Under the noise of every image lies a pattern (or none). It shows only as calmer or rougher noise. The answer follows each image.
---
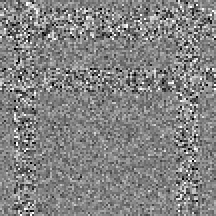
bands of rows crossing bands of columns
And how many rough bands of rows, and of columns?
2 and 2
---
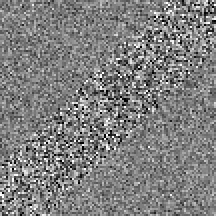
a diagonal band
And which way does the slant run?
bottom left to top right
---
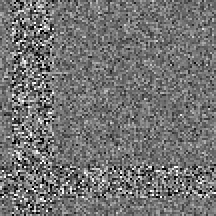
bands of rows crossing bands of columns
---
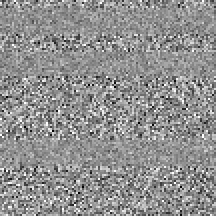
bands of rows
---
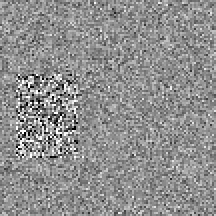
one block
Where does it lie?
middle left
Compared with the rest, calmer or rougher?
rougher
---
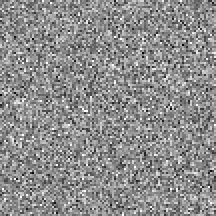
only noise
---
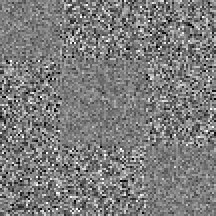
blocks along the diagonal
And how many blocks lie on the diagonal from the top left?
3
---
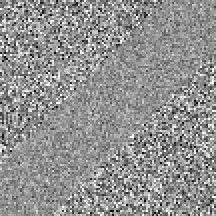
a diagonal band
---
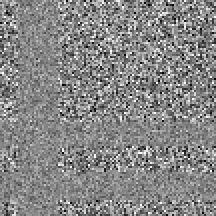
bands of rows crossing bands of columns
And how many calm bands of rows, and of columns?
2 and 1
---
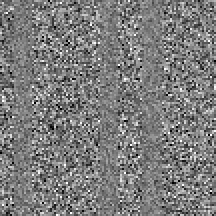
bands of columns
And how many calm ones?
3
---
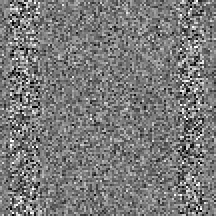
bands of columns
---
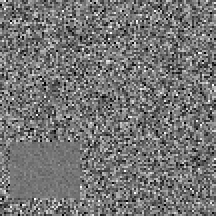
one block
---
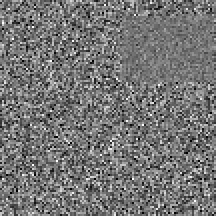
one block
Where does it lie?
top right
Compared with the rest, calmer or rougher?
calmer
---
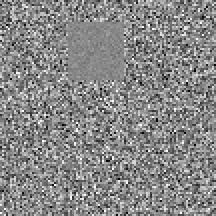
one block
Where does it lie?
top middle
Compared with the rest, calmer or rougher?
calmer
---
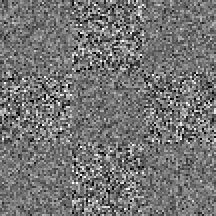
a checkerboard
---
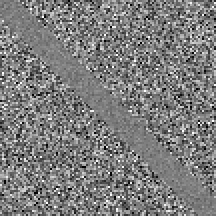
a diagonal band
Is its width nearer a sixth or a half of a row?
a sixth
